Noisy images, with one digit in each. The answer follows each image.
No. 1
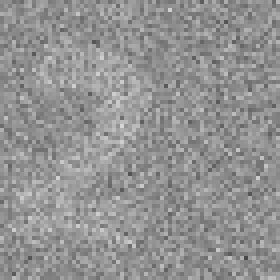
2
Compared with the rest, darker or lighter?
lighter
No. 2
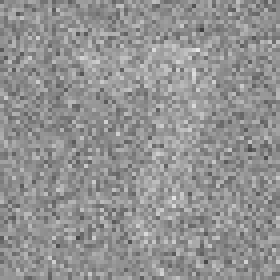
7
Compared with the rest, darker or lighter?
lighter
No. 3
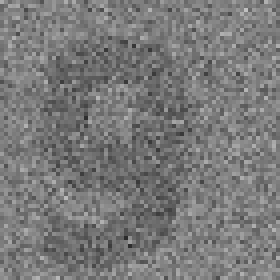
9
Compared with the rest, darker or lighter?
darker
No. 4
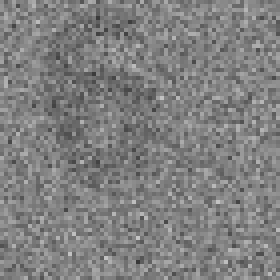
6
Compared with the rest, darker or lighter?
darker
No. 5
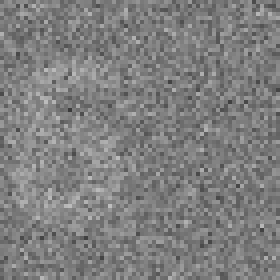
6
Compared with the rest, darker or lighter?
lighter
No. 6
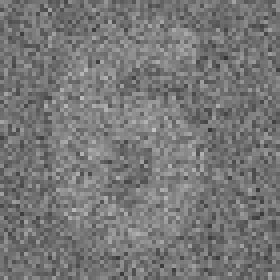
6
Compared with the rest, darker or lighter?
lighter
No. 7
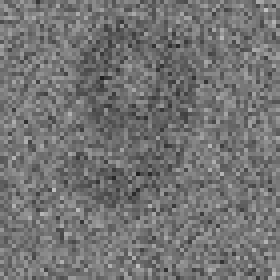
9
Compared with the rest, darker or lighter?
darker
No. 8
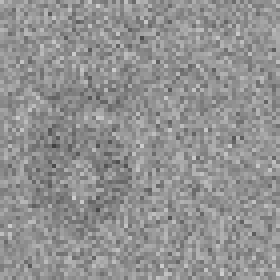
6
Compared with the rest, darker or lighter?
darker
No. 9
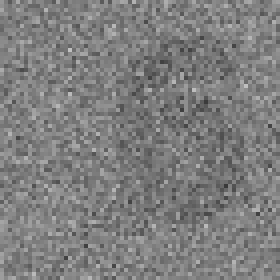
6
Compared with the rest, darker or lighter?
darker
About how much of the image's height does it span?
two thirds
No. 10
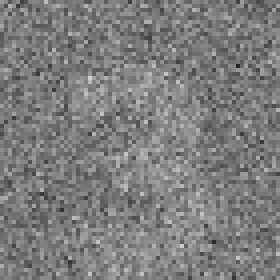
3
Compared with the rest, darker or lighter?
lighter
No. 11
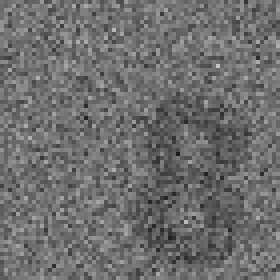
8
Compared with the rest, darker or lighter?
darker
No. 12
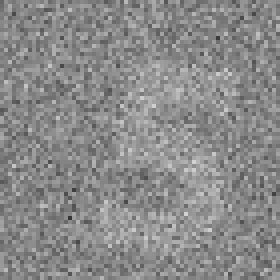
5
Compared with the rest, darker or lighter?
lighter
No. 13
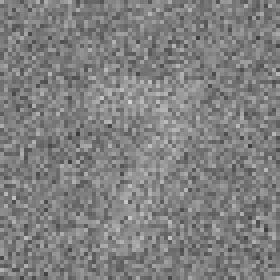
7
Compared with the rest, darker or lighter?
lighter
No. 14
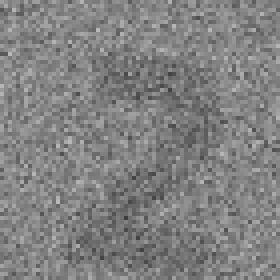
2
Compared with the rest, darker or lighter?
darker
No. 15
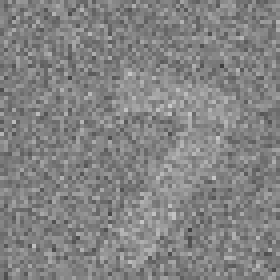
7
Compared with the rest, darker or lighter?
lighter
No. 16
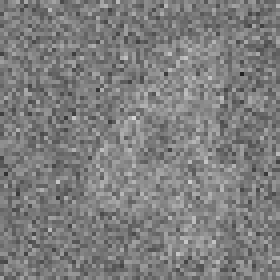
4
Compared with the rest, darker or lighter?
lighter
